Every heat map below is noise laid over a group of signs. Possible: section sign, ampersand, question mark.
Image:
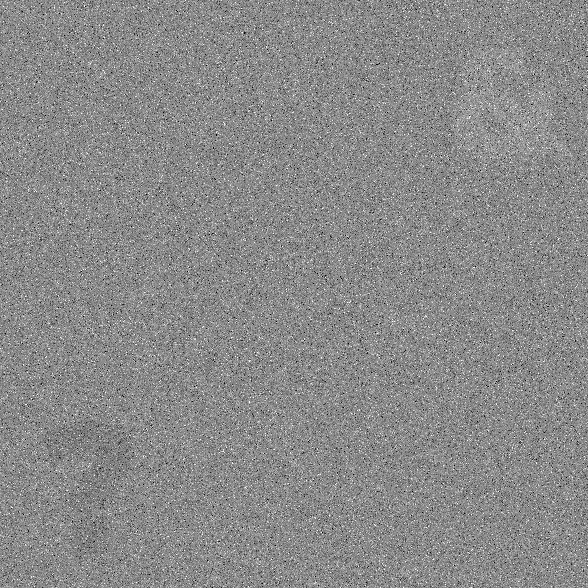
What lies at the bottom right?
nothing
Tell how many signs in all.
2
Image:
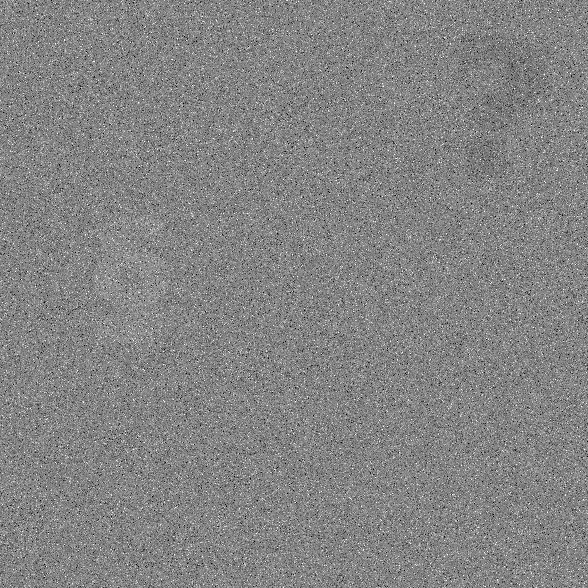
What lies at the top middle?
nothing
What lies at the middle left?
section sign
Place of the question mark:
top right
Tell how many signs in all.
2
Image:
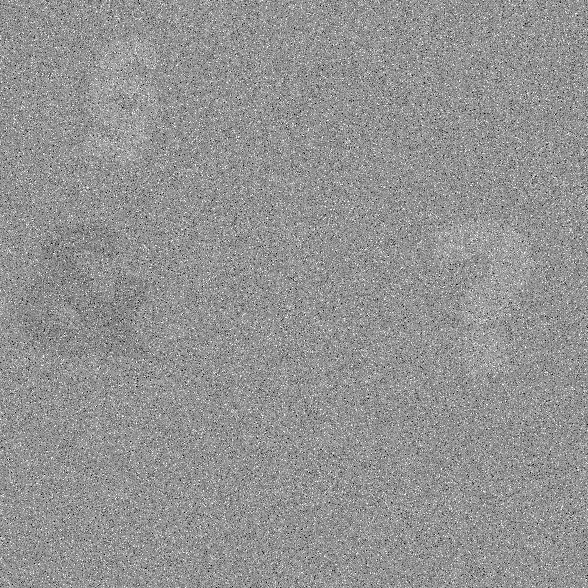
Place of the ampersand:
middle left
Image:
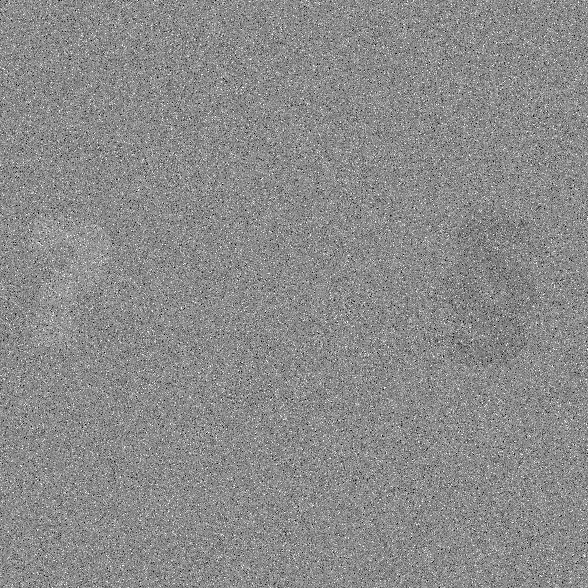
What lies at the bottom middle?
nothing
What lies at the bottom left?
nothing
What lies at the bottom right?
nothing
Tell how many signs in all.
2
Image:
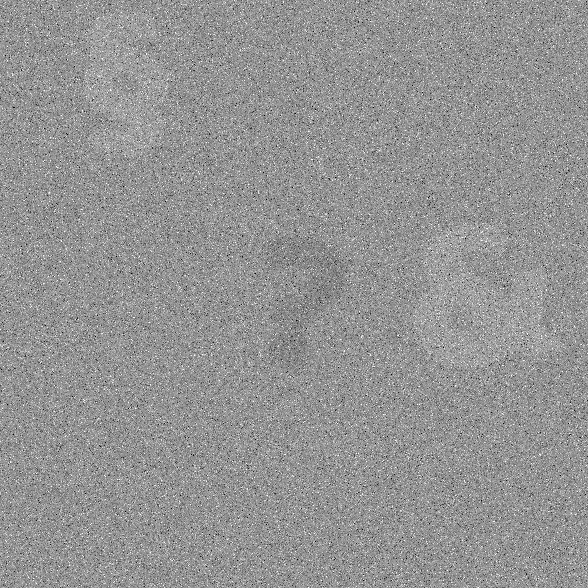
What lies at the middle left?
nothing
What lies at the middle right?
ampersand
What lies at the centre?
question mark
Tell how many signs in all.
3
